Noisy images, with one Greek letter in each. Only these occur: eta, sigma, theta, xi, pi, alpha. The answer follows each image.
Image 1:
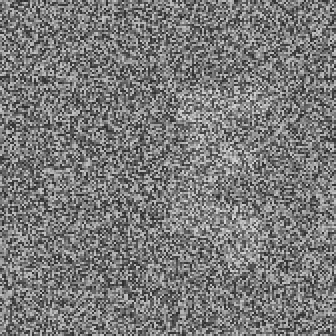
xi
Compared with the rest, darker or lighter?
lighter
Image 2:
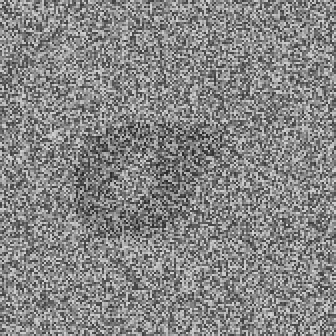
sigma
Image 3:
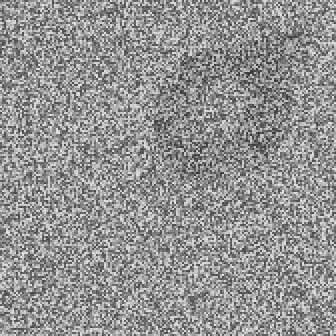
sigma
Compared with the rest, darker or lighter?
darker
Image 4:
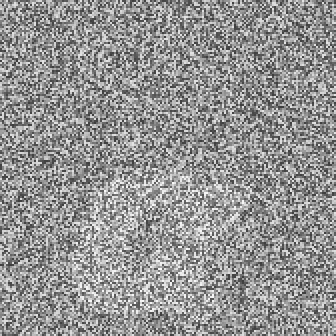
alpha
